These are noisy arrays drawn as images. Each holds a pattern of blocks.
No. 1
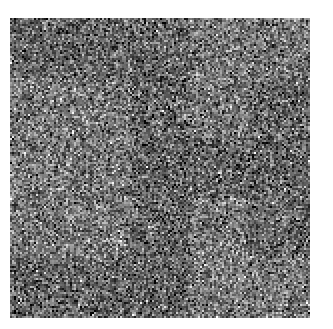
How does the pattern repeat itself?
top and bottom mirror each other
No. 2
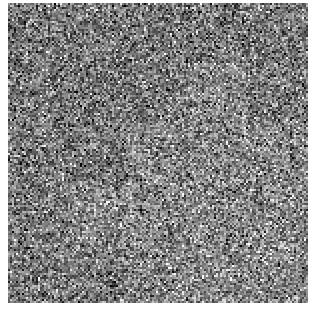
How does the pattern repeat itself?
mirrored about the diagonal from the top left
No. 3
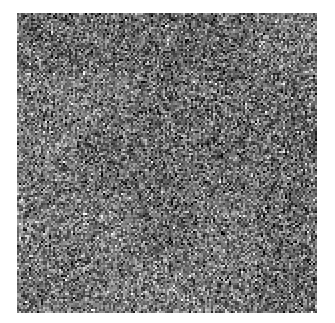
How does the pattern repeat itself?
mirrored about the diagonal from the bottom left
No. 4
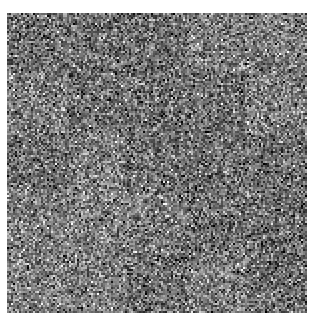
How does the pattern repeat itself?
mirrored about the diagonal from the bottom left
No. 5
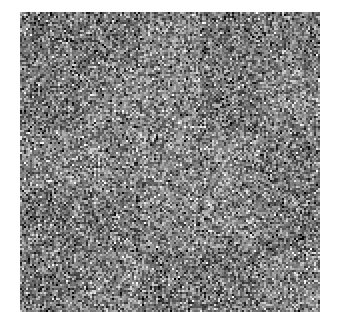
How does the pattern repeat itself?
mirrored about the diagonal from the top left
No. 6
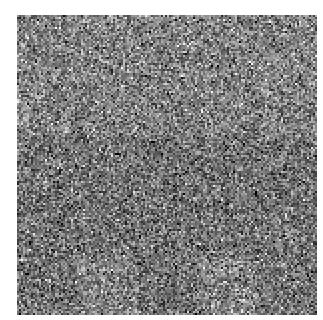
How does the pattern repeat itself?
left and right mirror each other
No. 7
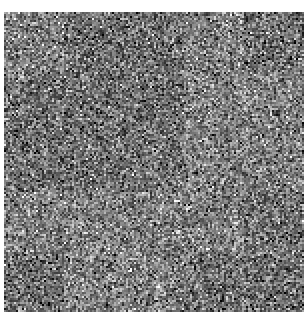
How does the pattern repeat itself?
mirrored about the diagonal from the top left
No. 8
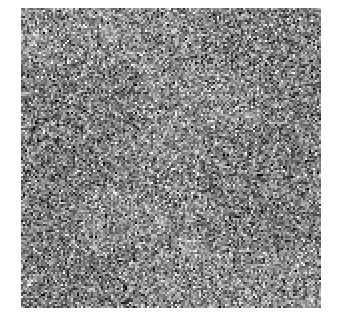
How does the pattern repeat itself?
the same after a half turn
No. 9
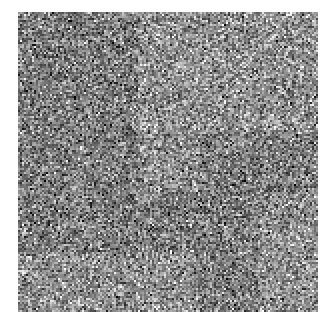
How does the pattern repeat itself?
no symmetry
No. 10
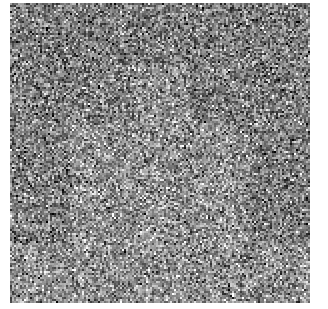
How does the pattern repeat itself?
left and right mirror each other
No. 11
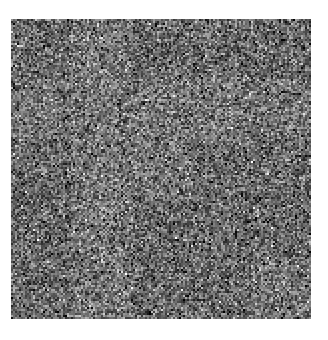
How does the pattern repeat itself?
mirrored about the diagonal from the top left
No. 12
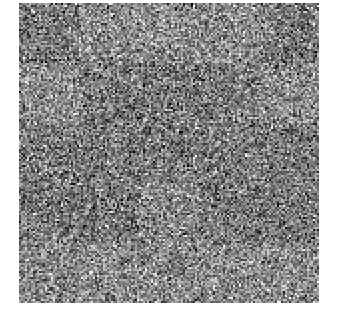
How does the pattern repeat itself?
left and right mirror each other
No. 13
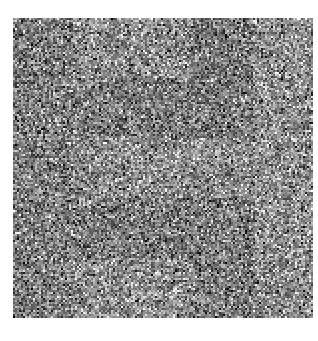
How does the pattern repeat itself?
top and bottom mirror each other
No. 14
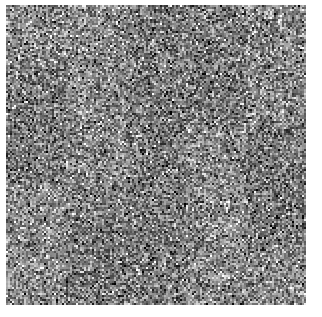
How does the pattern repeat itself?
the same after a half turn
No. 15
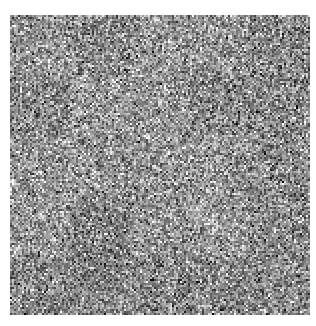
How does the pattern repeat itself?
mirrored about the diagonal from the top left
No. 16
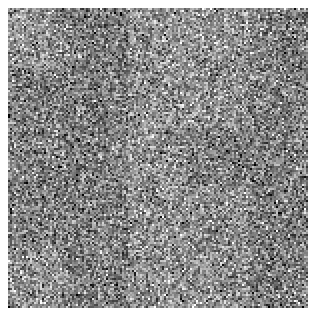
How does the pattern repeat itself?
top and bottom mirror each other
